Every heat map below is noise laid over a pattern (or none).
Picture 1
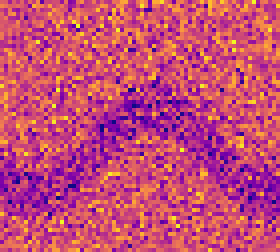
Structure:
a wavy band
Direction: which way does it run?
left to right
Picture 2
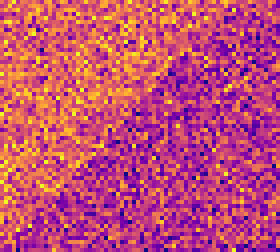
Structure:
a sharp edge
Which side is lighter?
top left
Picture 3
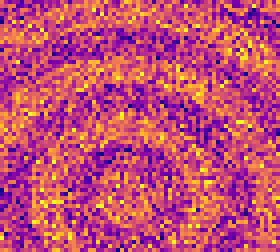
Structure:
rings round one point
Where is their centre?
bottom middle
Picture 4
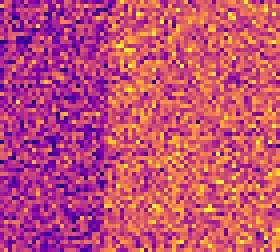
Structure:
a sharp edge
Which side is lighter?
right
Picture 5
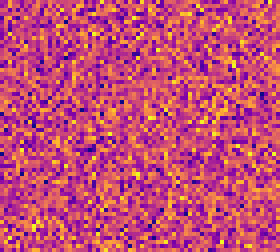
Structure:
only noise
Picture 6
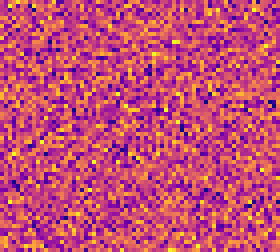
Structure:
only noise
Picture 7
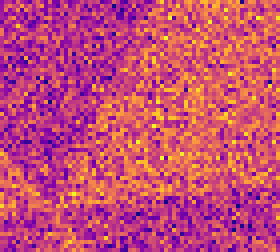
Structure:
spokes from one point
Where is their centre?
bottom left
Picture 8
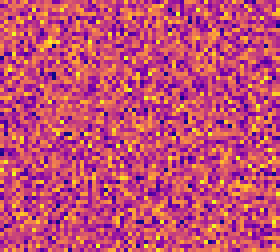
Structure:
only noise
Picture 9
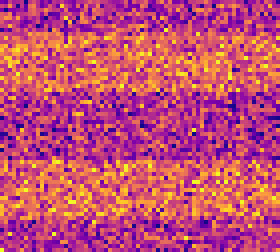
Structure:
horizontal stripes
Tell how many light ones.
2
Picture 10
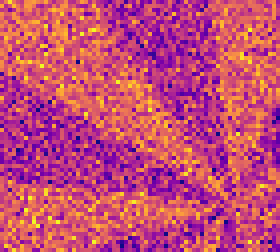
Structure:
spokes from one point
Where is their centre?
bottom right
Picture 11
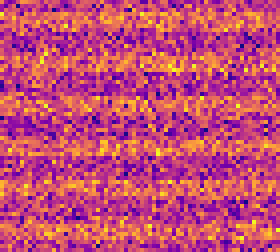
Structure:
horizontal stripes
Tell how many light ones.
6
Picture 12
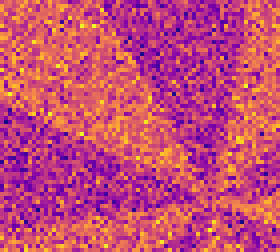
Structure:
spokes from one point
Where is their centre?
bottom right
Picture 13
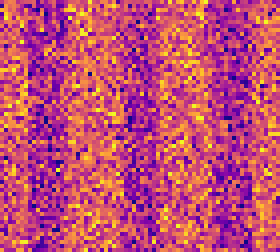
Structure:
vertical stripes
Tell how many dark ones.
3
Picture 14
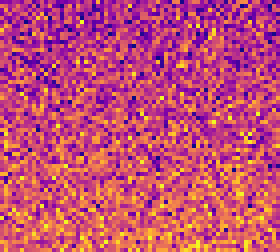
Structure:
a smooth slope
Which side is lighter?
bottom
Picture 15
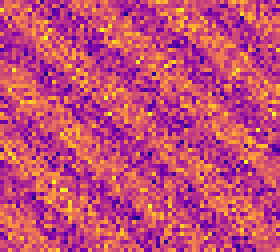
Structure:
diagonal stripes
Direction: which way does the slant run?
top left to bottom right
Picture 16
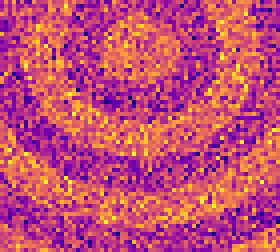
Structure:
rings round one point
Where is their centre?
top middle
